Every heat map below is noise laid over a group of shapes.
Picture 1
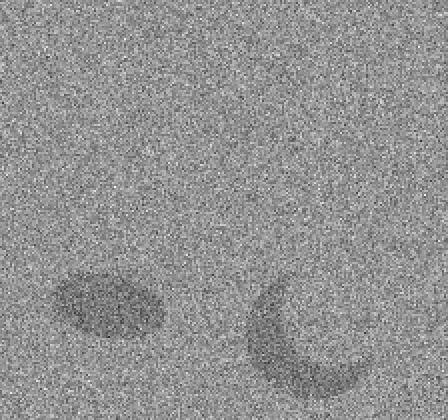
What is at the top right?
nothing
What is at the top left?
nothing
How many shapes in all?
2
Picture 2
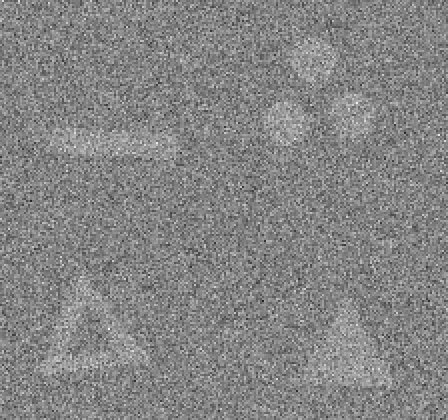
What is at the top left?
bar
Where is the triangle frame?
bottom left
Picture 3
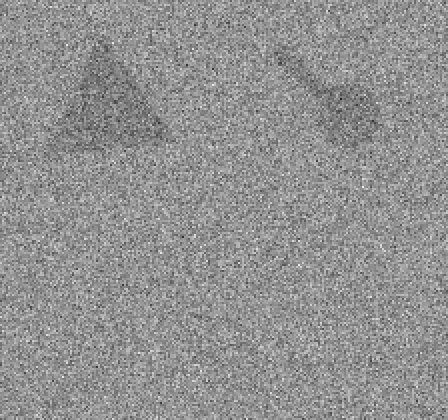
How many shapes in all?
2
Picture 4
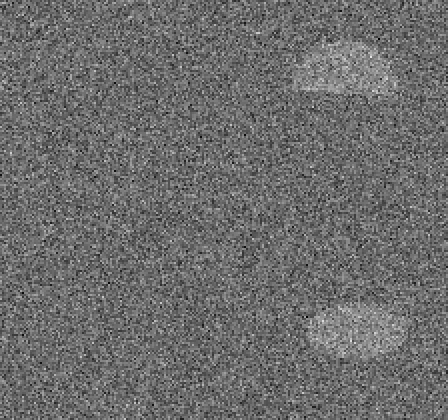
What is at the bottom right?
ellipse
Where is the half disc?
top right
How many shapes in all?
2
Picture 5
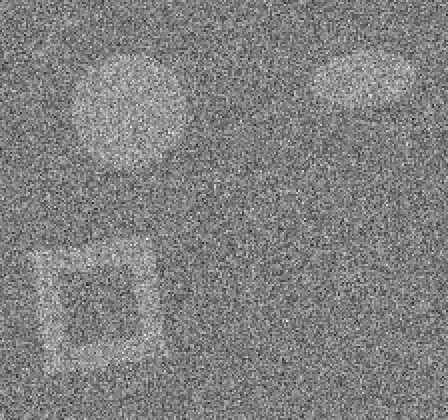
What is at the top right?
ellipse
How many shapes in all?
3
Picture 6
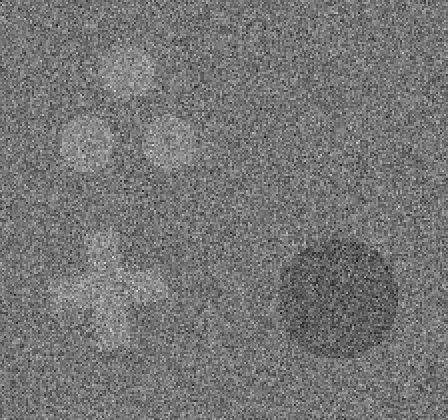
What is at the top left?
three dots
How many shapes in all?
3
